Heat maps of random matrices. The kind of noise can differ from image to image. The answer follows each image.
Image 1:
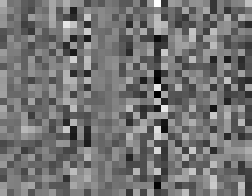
columns of uneven size
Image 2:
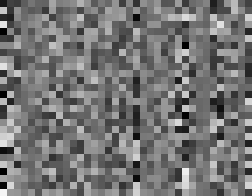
columns of uneven size
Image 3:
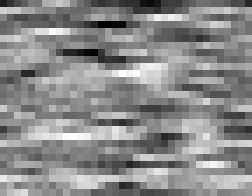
streaked along the rows
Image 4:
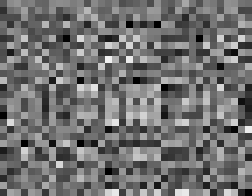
low rank plus noise
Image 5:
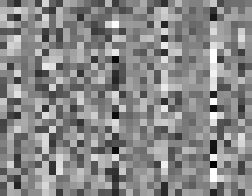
columns of uneven size
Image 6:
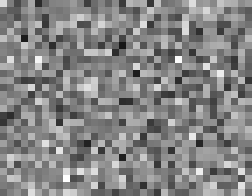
independent entries
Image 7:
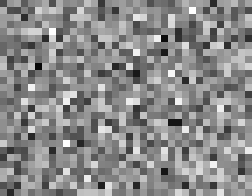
independent entries
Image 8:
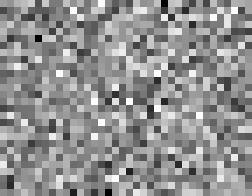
independent entries
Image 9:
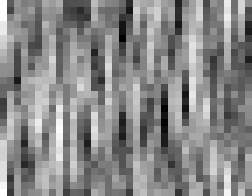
streaked along the columns
